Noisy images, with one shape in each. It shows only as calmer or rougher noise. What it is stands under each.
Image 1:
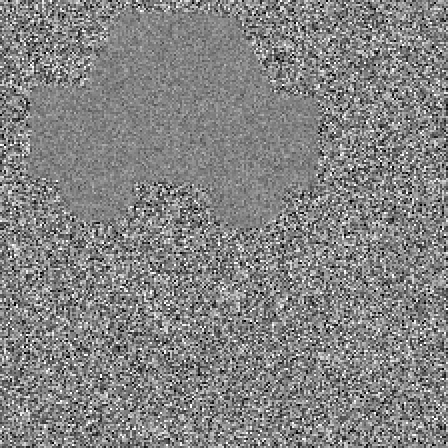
car
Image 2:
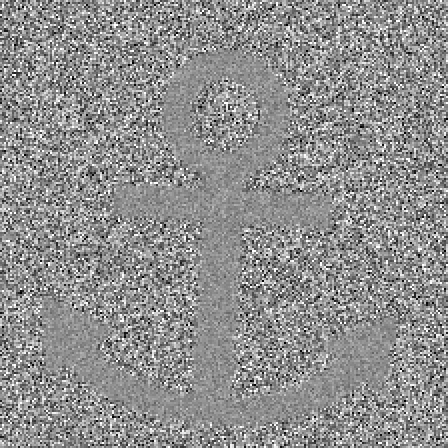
anchor
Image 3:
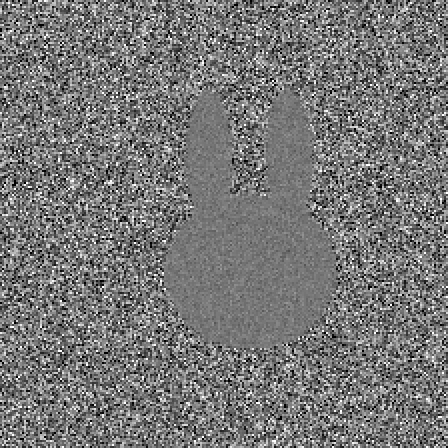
rabbit's head
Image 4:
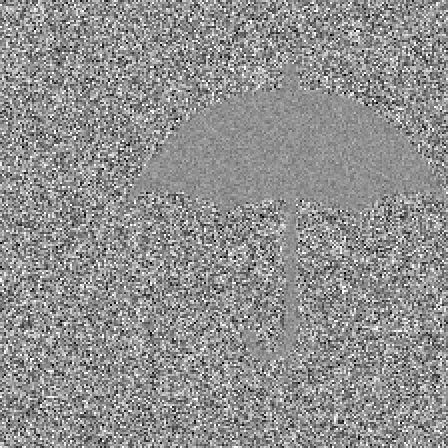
umbrella
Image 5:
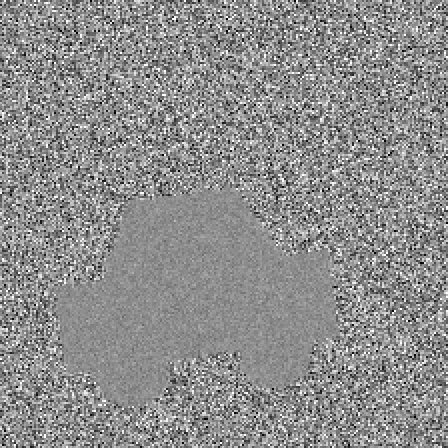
car
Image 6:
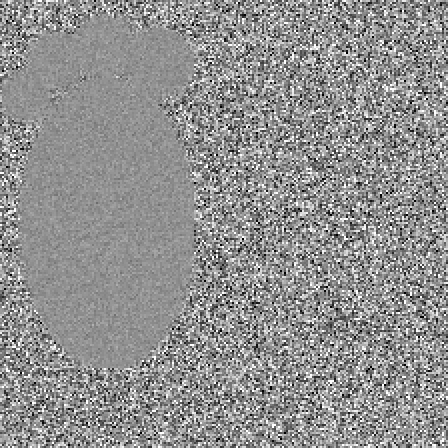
footprint
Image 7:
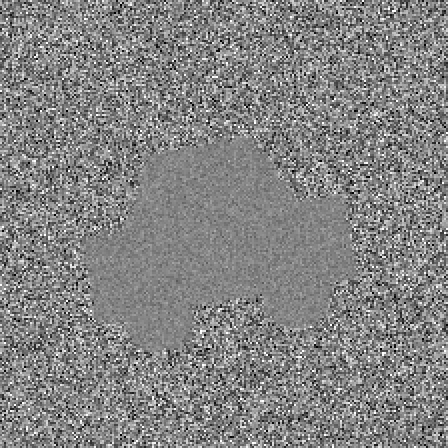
car
